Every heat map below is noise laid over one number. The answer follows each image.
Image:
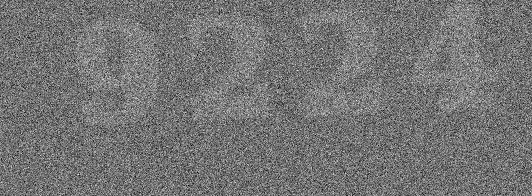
9224
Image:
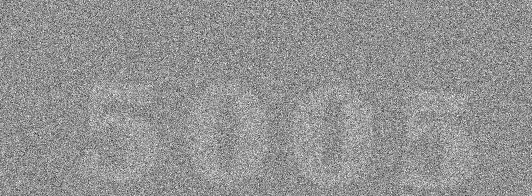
5005
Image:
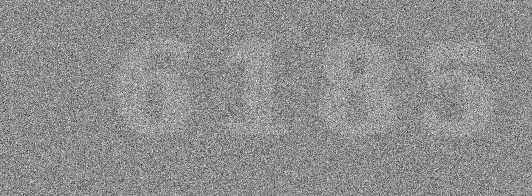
6185
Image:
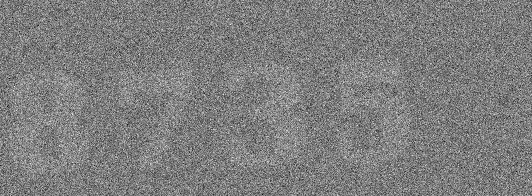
8735
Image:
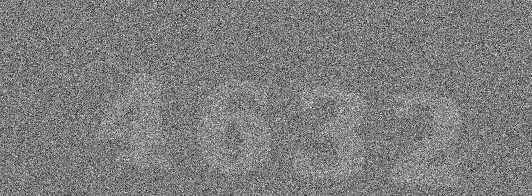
4632
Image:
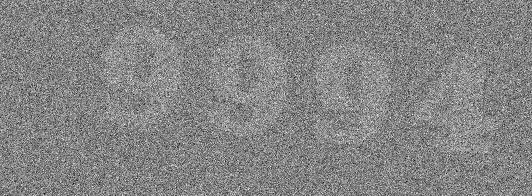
9994
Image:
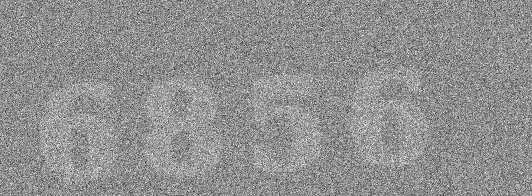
6856
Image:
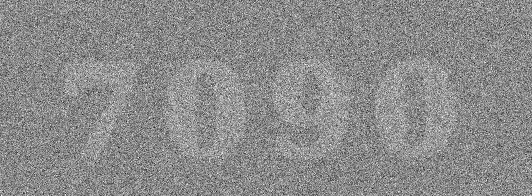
7090
